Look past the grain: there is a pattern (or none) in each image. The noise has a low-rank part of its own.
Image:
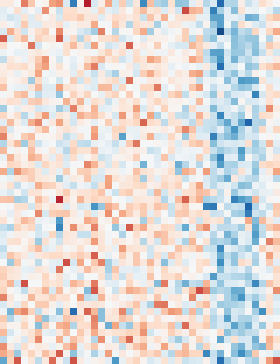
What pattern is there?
one band of columns
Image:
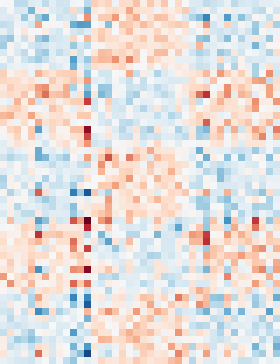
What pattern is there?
a checkerboard
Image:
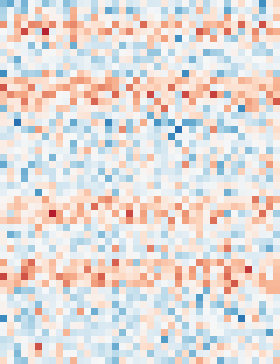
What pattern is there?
bands of rows
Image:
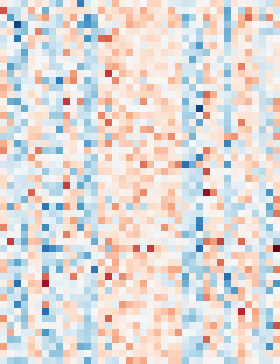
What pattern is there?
bands of columns
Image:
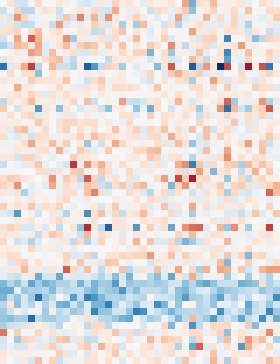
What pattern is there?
one band of rows
